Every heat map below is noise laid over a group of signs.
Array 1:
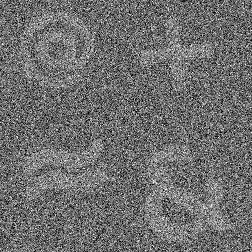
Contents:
top left: at sign; top right: plus sign; bottom left: approximately sign; bottom right: ampersand
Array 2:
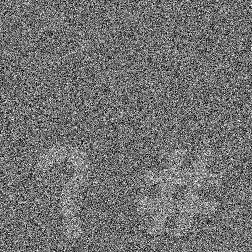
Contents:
bottom left: question mark; bottom right: hash sign
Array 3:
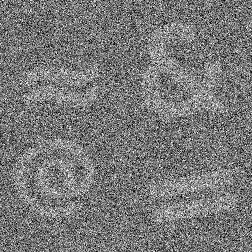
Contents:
top left: approximately sign; top right: ampersand; bottom left: at sign; bottom right: equals sign
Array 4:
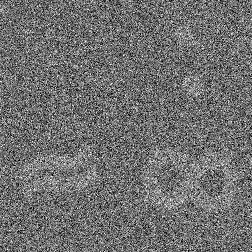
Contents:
top right: colon; bottom left: approximately sign; bottom right: infinity sign
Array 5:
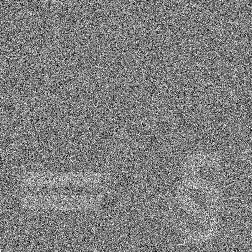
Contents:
bottom left: equals sign; bottom right: section sign
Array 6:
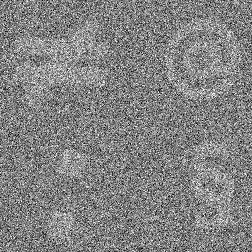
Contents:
top left: not-equal sign; top right: at sign; bottom left: colon; bottom right: section sign
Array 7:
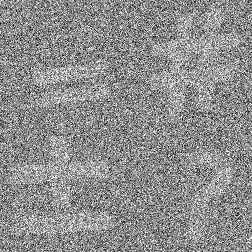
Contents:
top left: equals sign; top right: hash sign; bottom left: plus-minus sign; bottom right: question mark
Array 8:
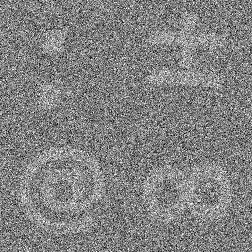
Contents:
top left: colon; top right: plus-minus sign; bottom left: at sign; bottom right: infinity sign
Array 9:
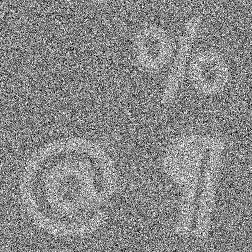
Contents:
top right: percent sign; bottom left: at sign; bottom right: pilcrow
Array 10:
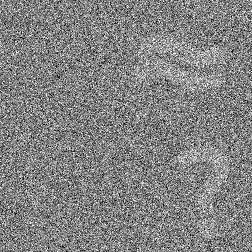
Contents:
top right: approximately sign; bottom right: question mark
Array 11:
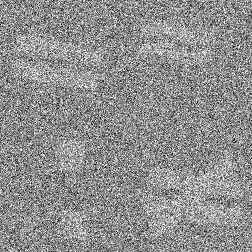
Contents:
top left: equals sign; top right: approximately sign; bottom left: colon; bottom right: not-equal sign
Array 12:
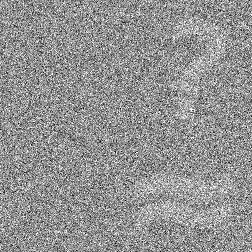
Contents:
top right: question mark; bottom right: approximately sign
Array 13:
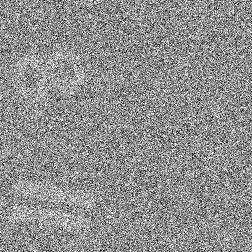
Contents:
top left: infinity sign; bottom left: equals sign
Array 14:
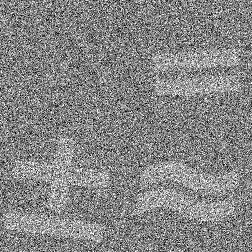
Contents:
top right: equals sign; bottom left: plus-minus sign; bottom right: approximately sign
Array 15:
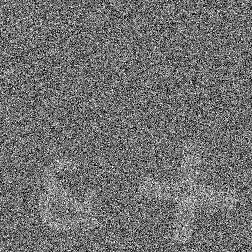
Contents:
bottom left: ampersand; bottom right: plus sign
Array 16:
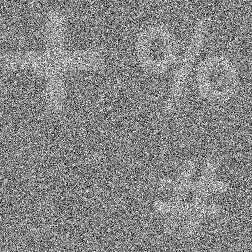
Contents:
top left: plus sign; top right: percent sign; bottom right: hash sign
